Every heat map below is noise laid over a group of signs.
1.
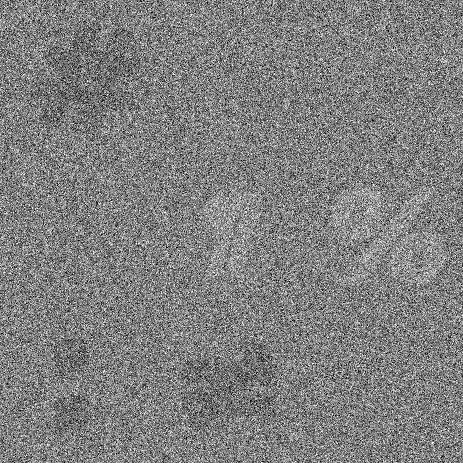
top left: dark hash sign; centre: light pilcrow; middle right: light percent sign; bottom left: dark colon; bottom middle: dark not-equal sign
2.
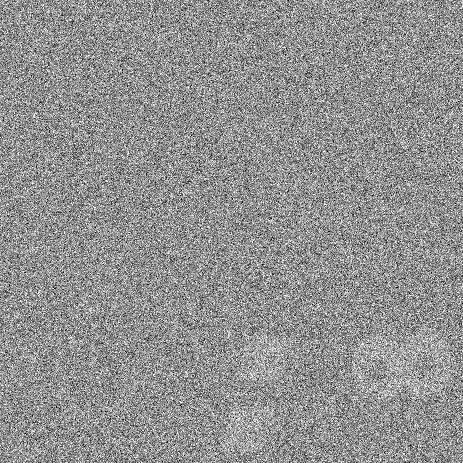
bottom middle: light colon; bottom right: light infinity sign
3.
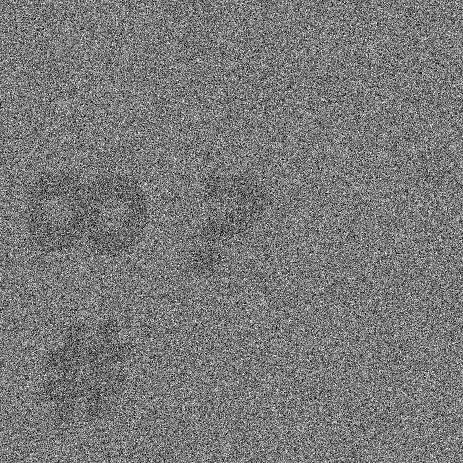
middle left: dark infinity sign; centre: dark question mark; bottom left: dark hash sign
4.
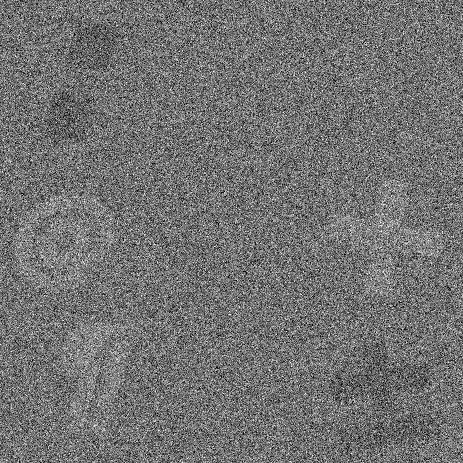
top left: dark colon; middle left: light at sign; middle right: light plus sign; bottom left: light pilcrow; bottom right: dark plus-minus sign
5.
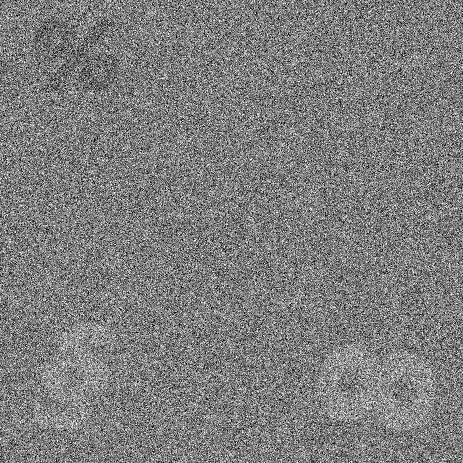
top left: dark percent sign; bottom left: light section sign; bottom right: light infinity sign
